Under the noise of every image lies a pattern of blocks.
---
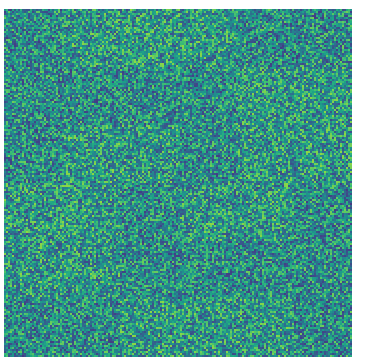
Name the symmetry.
the same after a half turn
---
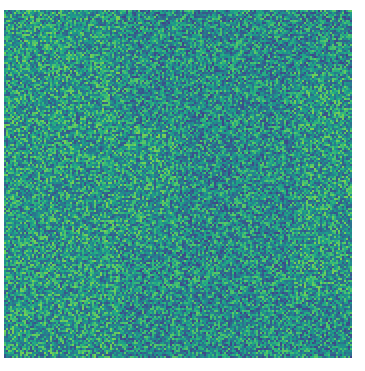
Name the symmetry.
top and bottom mirror each other
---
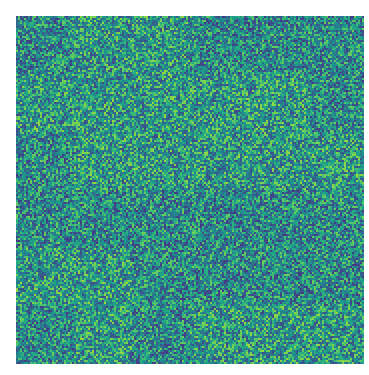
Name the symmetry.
no symmetry
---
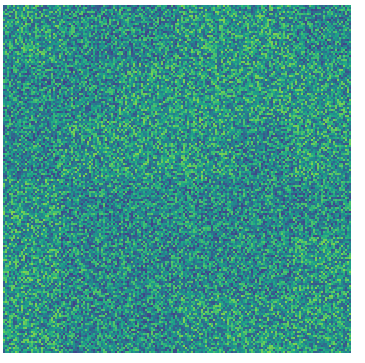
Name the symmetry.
no symmetry
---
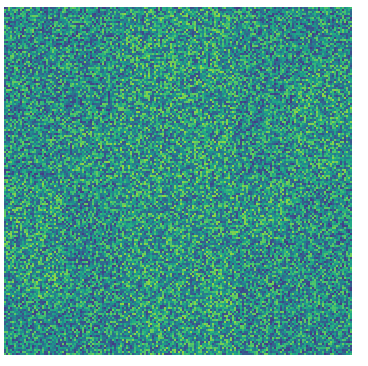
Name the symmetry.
the same after a half turn
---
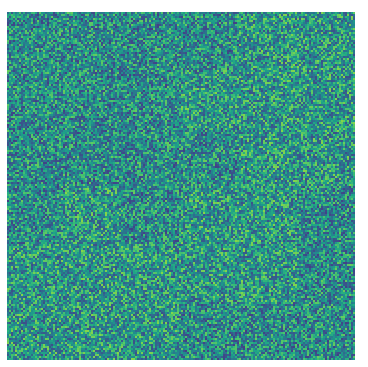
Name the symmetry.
mirrored about the diagonal from the top left
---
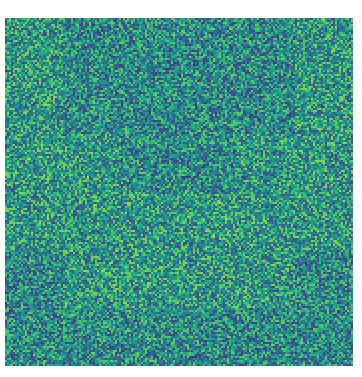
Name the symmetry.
left and right mirror each other
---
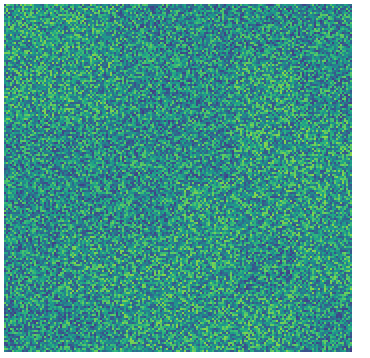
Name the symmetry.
mirrored about the diagonal from the top left
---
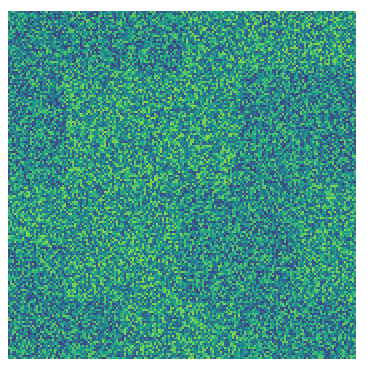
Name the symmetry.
no symmetry
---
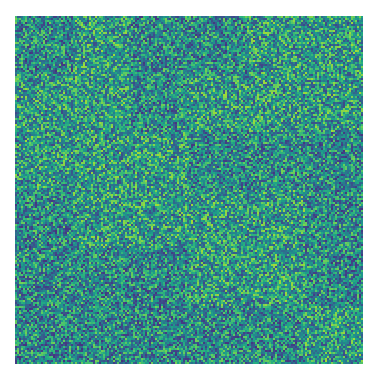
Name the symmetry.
no symmetry
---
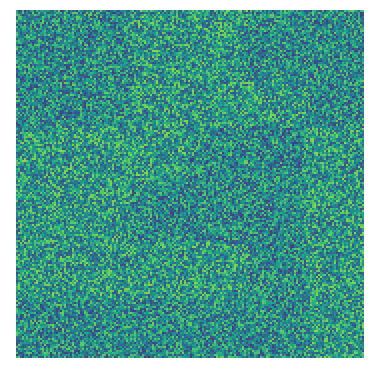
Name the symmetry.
no symmetry
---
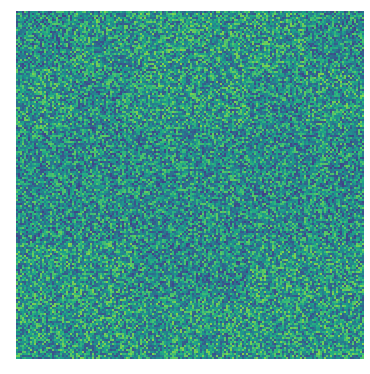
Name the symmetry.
left and right mirror each other
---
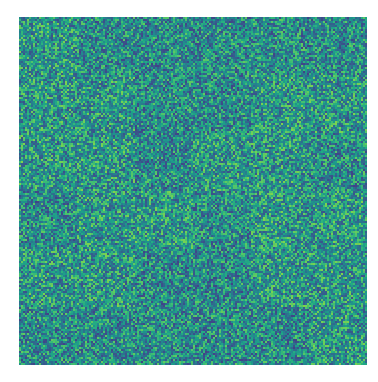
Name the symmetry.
the same after a half turn
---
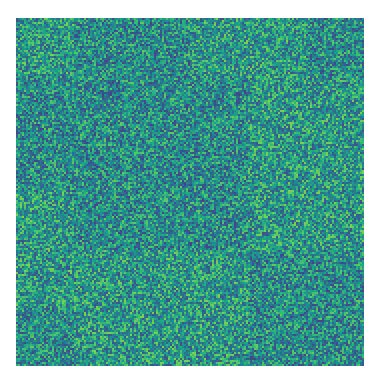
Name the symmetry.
mirrored about the diagonal from the top left
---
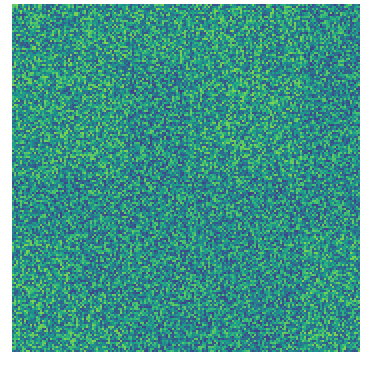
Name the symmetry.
no symmetry
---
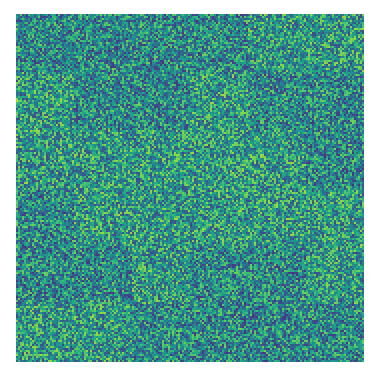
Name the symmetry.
the same after a half turn
